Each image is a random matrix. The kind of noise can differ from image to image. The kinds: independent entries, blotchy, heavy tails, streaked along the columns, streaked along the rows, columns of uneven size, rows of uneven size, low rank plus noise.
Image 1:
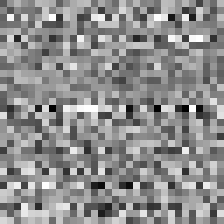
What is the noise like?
rows of uneven size
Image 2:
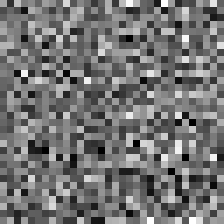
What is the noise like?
low rank plus noise
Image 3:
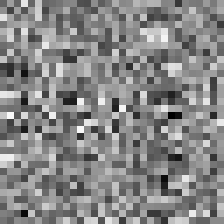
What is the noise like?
low rank plus noise
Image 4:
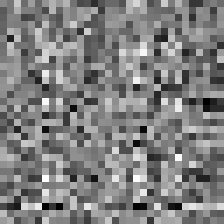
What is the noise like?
low rank plus noise
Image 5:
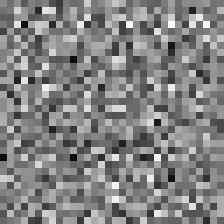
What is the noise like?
low rank plus noise
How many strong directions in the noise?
three or four
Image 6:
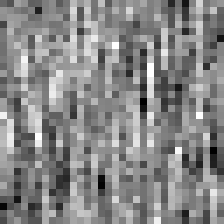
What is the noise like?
streaked along the columns
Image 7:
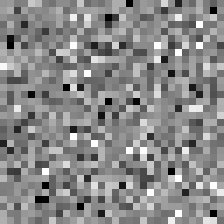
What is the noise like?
heavy tails
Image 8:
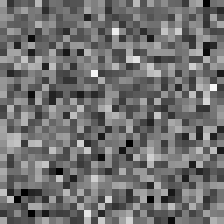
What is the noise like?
independent entries
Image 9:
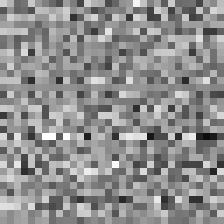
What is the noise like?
rows of uneven size
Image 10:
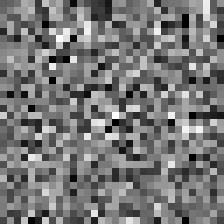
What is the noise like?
low rank plus noise
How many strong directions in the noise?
five to eight
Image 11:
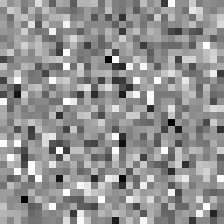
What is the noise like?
heavy tails
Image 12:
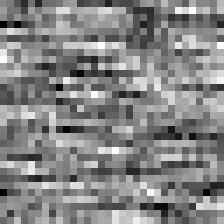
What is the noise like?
streaked along the rows
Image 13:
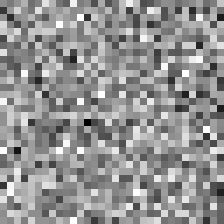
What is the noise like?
independent entries
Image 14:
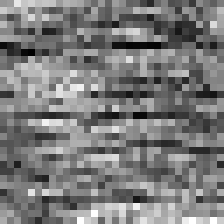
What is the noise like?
streaked along the rows
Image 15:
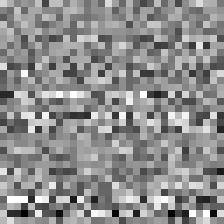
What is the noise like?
rows of uneven size
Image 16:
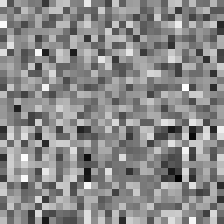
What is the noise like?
low rank plus noise
